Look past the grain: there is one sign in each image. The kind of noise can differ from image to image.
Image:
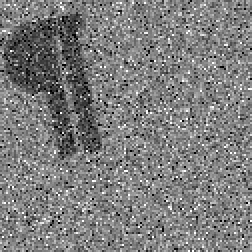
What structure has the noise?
heavy tails
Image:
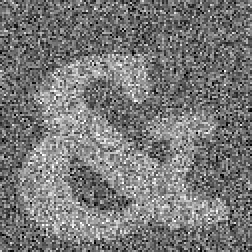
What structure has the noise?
independent entries
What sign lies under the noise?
ampersand
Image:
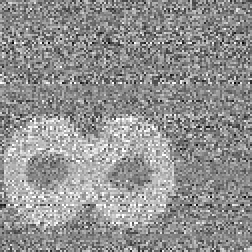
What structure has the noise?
rows of uneven size
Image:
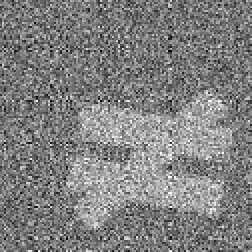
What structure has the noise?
low rank plus noise
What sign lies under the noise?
not-equal sign
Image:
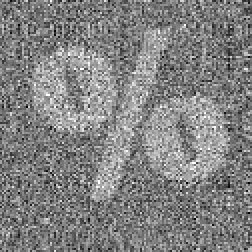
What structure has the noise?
low rank plus noise
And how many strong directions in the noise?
three or four
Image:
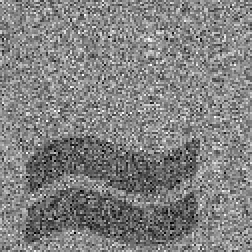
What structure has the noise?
low rank plus noise
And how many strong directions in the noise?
five to eight
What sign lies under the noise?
approximately sign
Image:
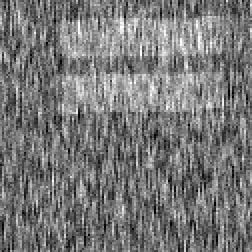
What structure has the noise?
streaked along the columns
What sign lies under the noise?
equals sign
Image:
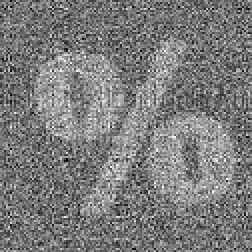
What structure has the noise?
low rank plus noise
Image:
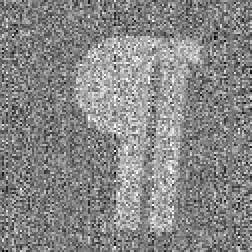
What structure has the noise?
columns of uneven size
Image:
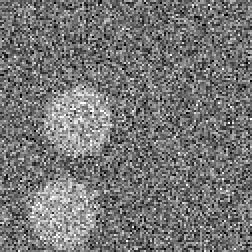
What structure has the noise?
independent entries
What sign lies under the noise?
colon
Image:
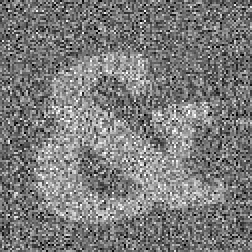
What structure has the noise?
low rank plus noise
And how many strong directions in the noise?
three or four
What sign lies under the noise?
ampersand
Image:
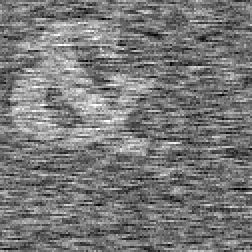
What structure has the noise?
streaked along the rows
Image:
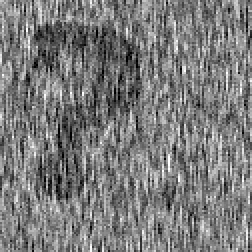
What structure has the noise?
streaked along the columns
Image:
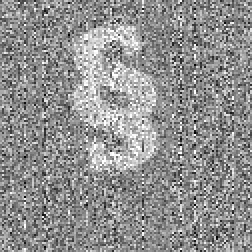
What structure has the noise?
columns of uneven size
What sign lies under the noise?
section sign
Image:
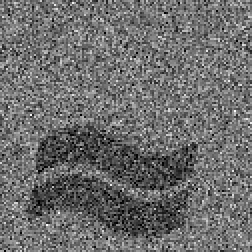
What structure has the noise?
independent entries
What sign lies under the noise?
approximately sign
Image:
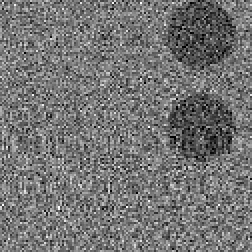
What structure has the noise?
low rank plus noise
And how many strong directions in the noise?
two
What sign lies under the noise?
colon
